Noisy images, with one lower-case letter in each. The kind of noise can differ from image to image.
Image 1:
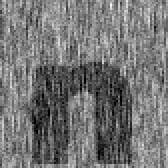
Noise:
streaked along the columns
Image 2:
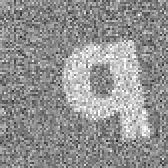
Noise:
low rank plus noise
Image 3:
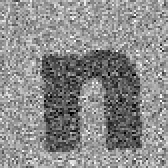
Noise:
low rank plus noise
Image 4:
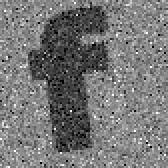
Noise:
heavy tails
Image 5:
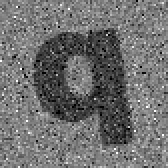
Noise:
heavy tails
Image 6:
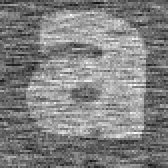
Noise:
streaked along the rows
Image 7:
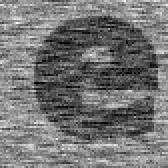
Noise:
streaked along the rows
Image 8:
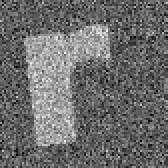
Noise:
low rank plus noise
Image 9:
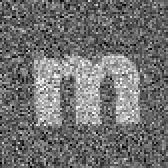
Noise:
low rank plus noise
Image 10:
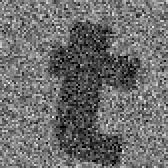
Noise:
independent entries
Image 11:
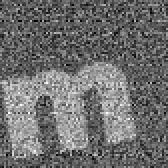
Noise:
rows of uneven size
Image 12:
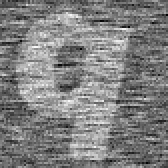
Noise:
streaked along the rows
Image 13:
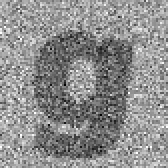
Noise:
low rank plus noise
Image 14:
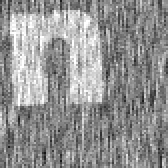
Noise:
streaked along the columns
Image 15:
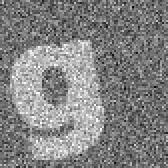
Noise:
independent entries
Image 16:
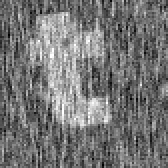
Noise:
streaked along the columns
